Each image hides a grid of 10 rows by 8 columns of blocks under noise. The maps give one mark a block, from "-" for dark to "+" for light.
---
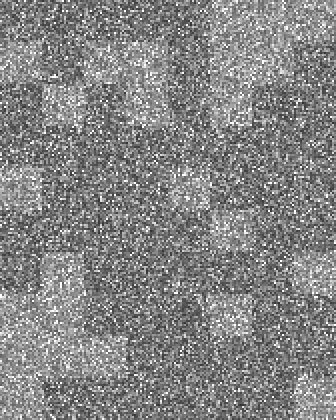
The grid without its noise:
- - - - - + + +
+ - + + - + + -
- + - + - + - -
- - - - - - - -
+ - - - + - - -
- - - - - + - -
- + - - - - - +
+ + - - - + - -
+ + + - - - - -
+ - - - - - - +
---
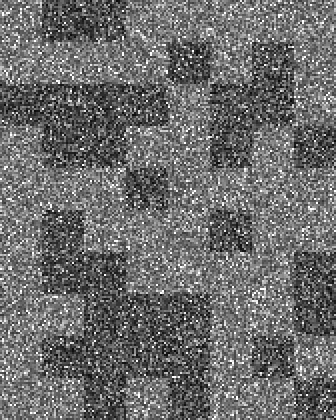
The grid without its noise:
+ - - + + + + +
+ + + + - + - +
- - - - + - - +
+ - - + + - + -
+ + + - + + + +
+ - + + + - + +
+ - - + + + + -
+ + - - - + + -
+ - - - - + - +
+ + - + - + + -
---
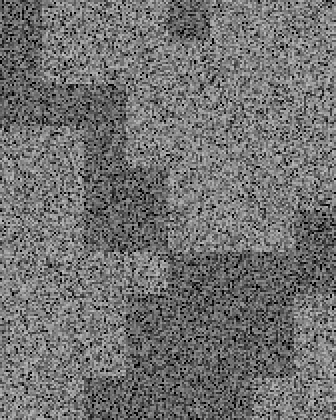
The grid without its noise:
- + + + - + + +
- + + + + + + +
- - - + + + + +
+ + - + + + + +
+ + - - + + + +
+ + - - + + + -
+ + + + - - - -
+ + + - - - - +
+ + + - - - - +
+ + - - - - + +
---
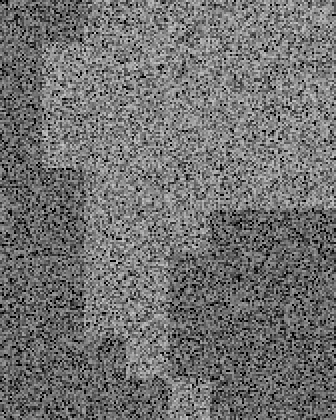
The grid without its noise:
- - + + + + + +
- + + + + + + +
- + + + + + + +
- + + + + + + +
- - + + + + + +
- - + + + - - -
- - + + - - - -
- - + + - - - -
- - - + - - - -
- - - - + - - -
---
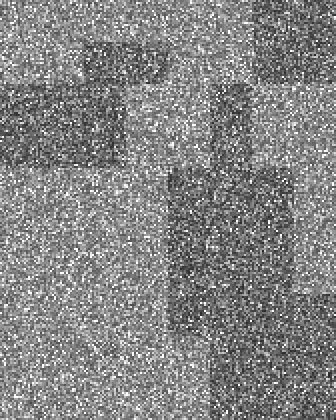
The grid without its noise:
+ + + + + + - -
+ + - - + + - -
- - - + + - + +
- - - + + - + +
+ + + + - - - +
+ + + + - - - +
+ + + + - - - +
+ + + + - - - -
+ + + + + - - -
+ + + + + - - -
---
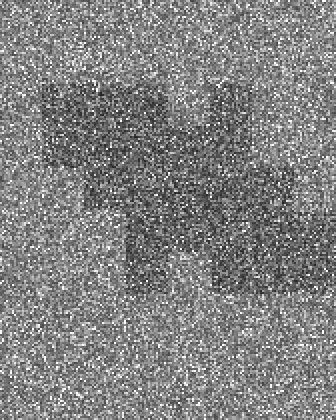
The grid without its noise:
+ + + + + + + +
+ + + + + + + +
+ - - - + - + +
+ - - - - - + +
+ + - - - - - +
+ + + - - - - -
+ + + - + - - -
+ + + + + + + +
+ + + + + + + +
+ + + + + + + +
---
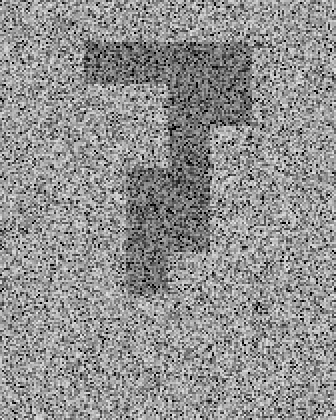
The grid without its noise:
+ + + + + + + +
+ + - - - - + +
+ + + + - - + +
+ + + + - + + +
+ + + - - + + +
+ + + - - + + +
+ + + - + + + +
+ + + + + + + +
+ + + + + + + +
+ + + + + + + +
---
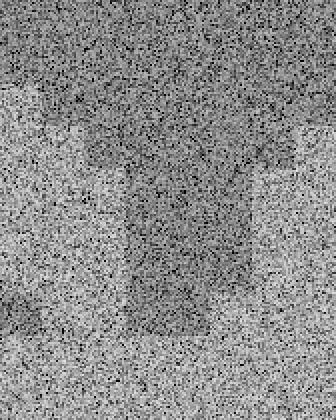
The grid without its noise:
- - - - - - - -
- - - - - - - -
+ - - - - - - -
+ + - - - - - +
+ + + - - - + +
+ + + - - - + +
+ + + - - - + +
- + + - - + + +
+ + + + + + + +
+ + + + + + + +
